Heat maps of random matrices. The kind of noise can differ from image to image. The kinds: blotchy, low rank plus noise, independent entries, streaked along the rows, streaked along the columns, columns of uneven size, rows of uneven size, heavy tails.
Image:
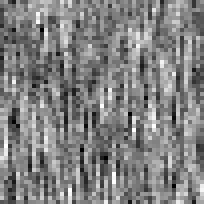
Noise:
streaked along the columns
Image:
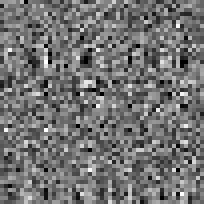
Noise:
low rank plus noise
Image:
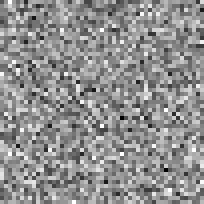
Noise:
independent entries
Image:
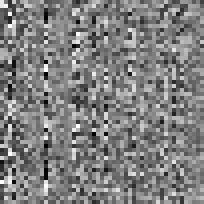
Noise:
columns of uneven size
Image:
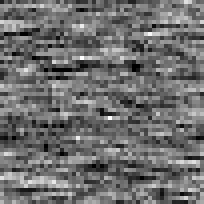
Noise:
streaked along the rows
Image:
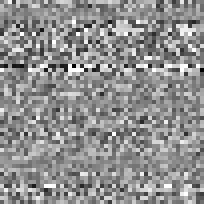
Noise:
rows of uneven size
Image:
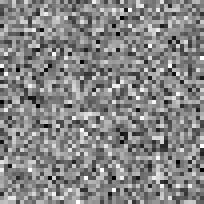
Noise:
independent entries
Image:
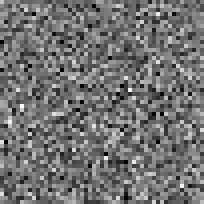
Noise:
independent entries
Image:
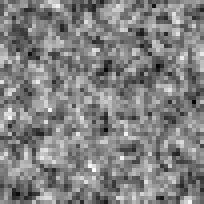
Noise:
blotchy
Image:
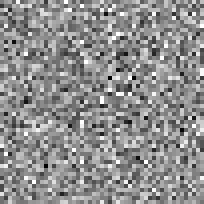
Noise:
low rank plus noise
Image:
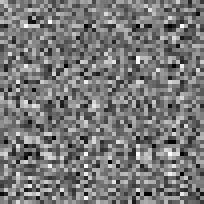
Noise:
low rank plus noise
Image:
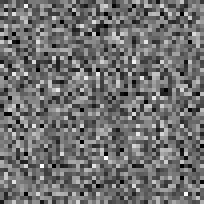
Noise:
low rank plus noise
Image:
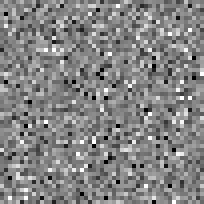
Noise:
heavy tails
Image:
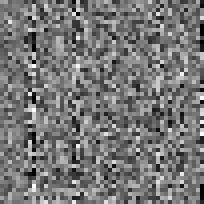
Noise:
columns of uneven size
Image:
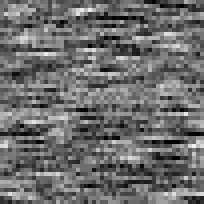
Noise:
streaked along the rows
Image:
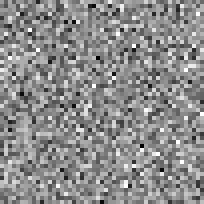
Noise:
independent entries
